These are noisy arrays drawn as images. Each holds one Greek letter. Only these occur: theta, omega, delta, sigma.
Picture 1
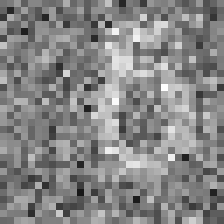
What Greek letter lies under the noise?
delta
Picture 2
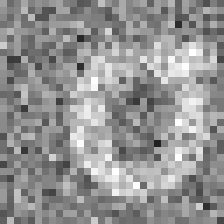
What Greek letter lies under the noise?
sigma
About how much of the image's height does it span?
two thirds
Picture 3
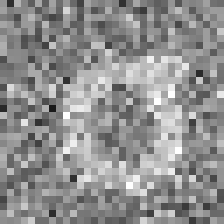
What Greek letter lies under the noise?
sigma
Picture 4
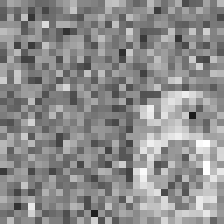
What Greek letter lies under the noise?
delta
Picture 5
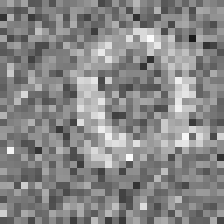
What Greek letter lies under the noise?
omega
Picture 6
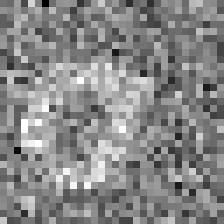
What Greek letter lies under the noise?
sigma
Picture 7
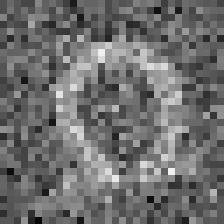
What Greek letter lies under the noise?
omega
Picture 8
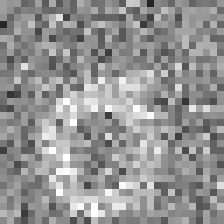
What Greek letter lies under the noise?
sigma
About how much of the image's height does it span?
two thirds
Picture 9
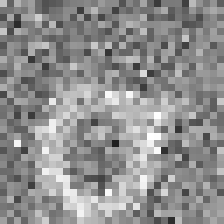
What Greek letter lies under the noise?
sigma
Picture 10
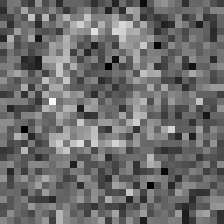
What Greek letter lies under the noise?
omega
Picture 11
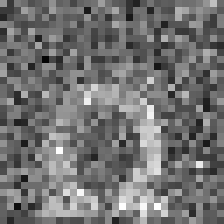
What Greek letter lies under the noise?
omega
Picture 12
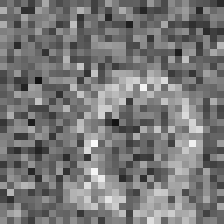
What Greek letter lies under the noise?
omega
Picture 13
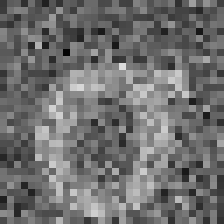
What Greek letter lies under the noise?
sigma
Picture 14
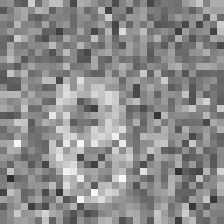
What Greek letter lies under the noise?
theta
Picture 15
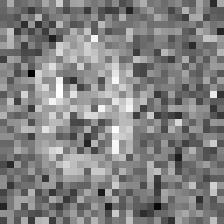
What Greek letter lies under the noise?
theta
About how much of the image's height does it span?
two thirds
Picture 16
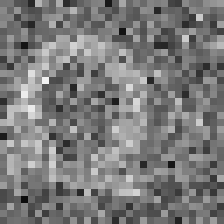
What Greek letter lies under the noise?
omega
